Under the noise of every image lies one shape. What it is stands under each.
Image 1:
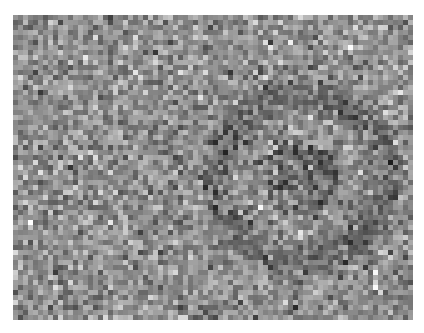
bullseye
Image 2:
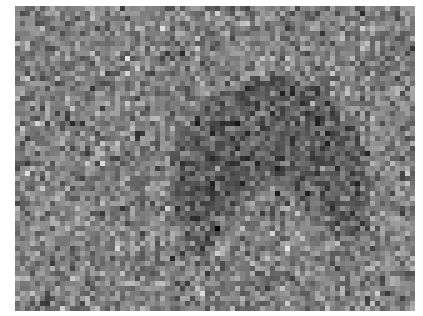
disc with a wedge cut out
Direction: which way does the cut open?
down
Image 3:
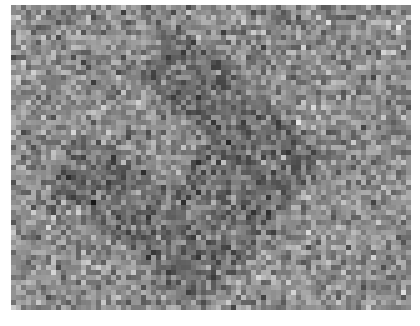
square with a notch
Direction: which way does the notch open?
up and left
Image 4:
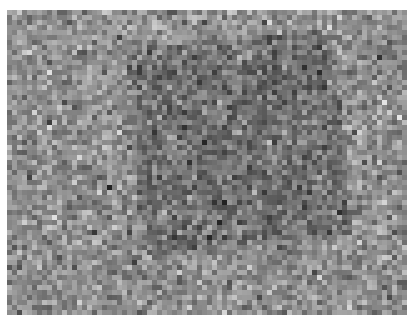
square
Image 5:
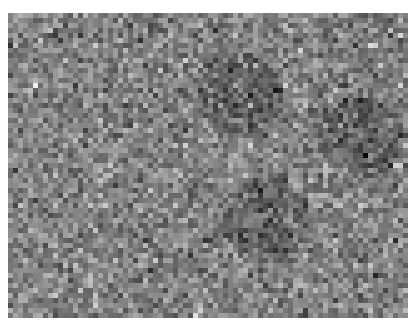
three dots
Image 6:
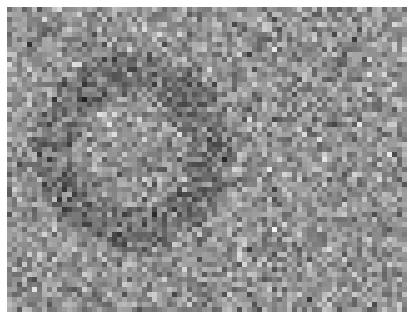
ring
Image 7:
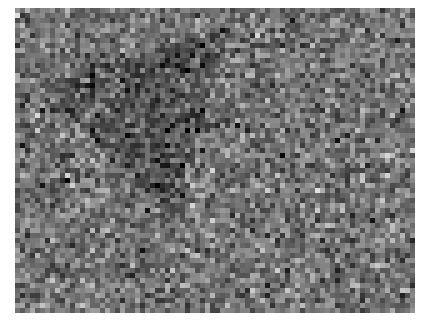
triangle
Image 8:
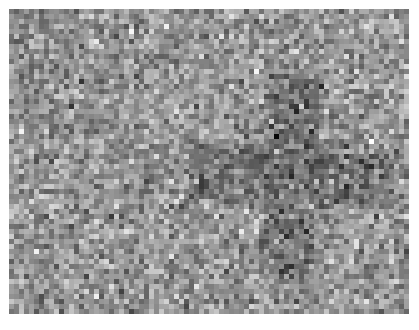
cross
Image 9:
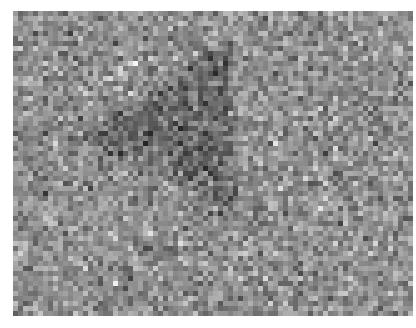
triangle
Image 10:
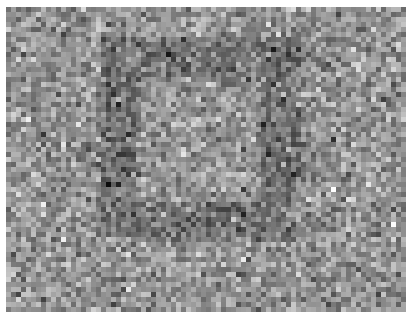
square frame
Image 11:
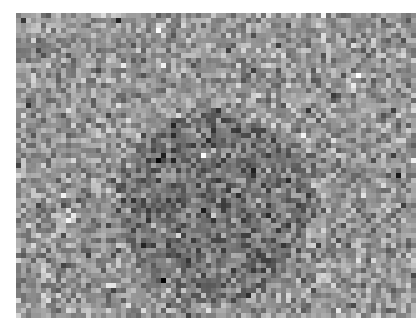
disc
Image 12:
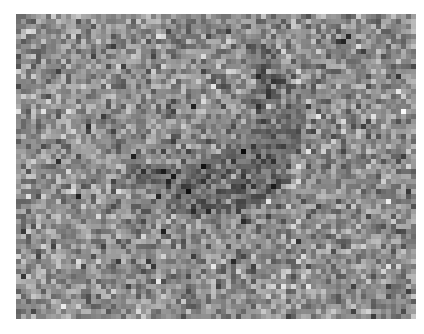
crescent
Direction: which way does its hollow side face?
up and left
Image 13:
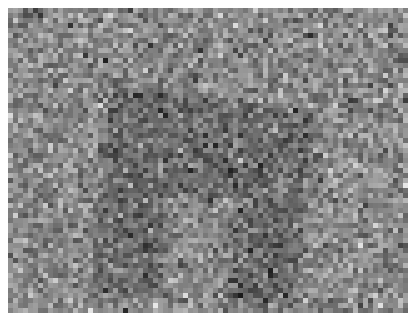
square with a notch
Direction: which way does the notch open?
down
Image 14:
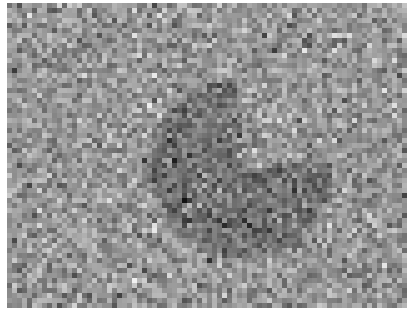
disc with a wedge cut out
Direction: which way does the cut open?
up and right
